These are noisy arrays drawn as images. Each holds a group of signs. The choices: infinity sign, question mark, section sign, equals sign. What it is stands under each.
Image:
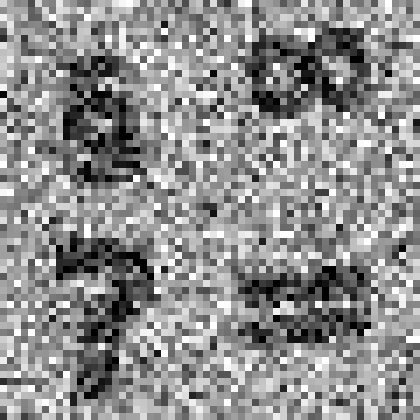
top left: section sign; top right: infinity sign; bottom left: question mark; bottom right: equals sign
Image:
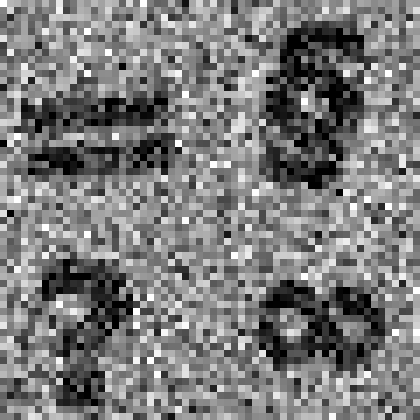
top left: equals sign; top right: section sign; bottom left: question mark; bottom right: infinity sign
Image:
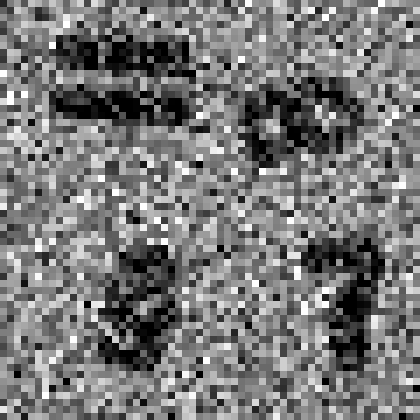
top left: equals sign; top right: infinity sign; bottom left: section sign; bottom right: question mark
